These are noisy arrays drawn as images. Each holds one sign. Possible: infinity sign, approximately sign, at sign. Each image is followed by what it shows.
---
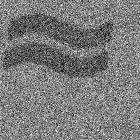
approximately sign
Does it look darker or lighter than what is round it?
darker
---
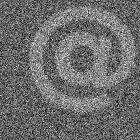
at sign
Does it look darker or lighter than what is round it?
lighter
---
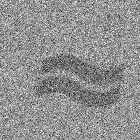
approximately sign
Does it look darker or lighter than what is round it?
darker
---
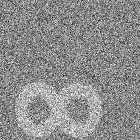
infinity sign
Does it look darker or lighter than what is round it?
lighter
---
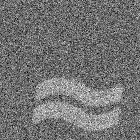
approximately sign
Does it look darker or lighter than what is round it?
lighter
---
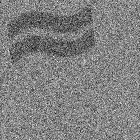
approximately sign
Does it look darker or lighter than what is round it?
darker
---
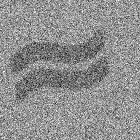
approximately sign
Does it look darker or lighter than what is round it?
darker
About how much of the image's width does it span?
two thirds
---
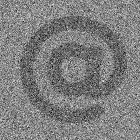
at sign
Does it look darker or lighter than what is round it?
darker
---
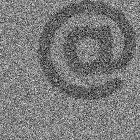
at sign
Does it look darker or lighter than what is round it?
darker
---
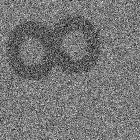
infinity sign
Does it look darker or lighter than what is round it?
darker
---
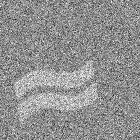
approximately sign
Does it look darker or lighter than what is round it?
lighter
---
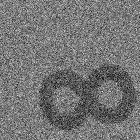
infinity sign
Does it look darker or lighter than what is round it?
darker
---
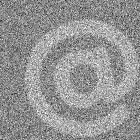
at sign
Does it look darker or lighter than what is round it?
lighter
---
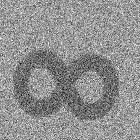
infinity sign
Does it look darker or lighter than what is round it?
darker
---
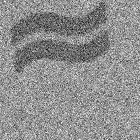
approximately sign
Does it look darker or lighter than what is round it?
darker
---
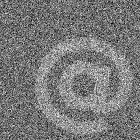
at sign
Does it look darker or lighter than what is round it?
lighter
